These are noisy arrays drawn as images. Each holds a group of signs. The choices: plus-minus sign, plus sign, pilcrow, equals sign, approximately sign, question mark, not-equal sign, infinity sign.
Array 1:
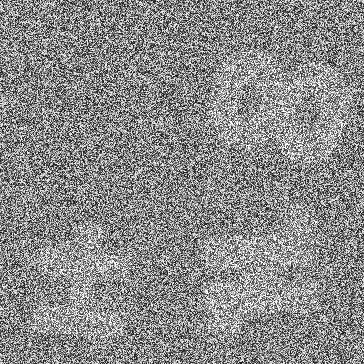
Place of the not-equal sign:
bottom right
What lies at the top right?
infinity sign
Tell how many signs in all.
3
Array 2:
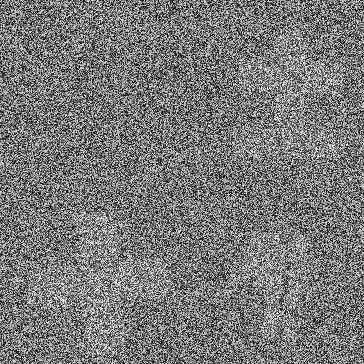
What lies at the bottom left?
plus sign
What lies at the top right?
plus-minus sign
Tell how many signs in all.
3
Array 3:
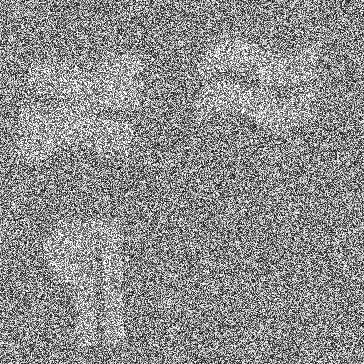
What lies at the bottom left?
pilcrow
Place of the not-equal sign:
top left
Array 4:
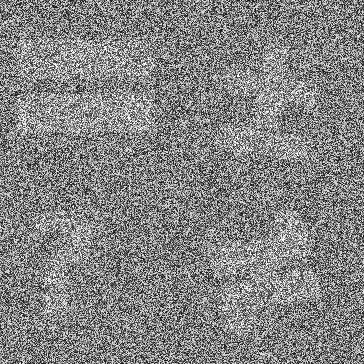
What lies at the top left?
equals sign
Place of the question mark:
bottom left
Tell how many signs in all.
4
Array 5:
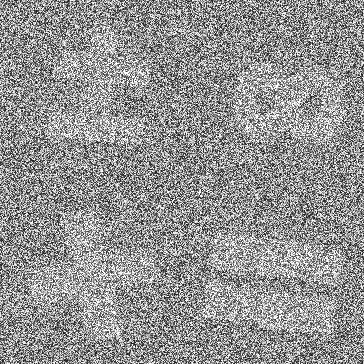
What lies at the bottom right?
equals sign
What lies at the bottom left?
plus sign
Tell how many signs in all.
4
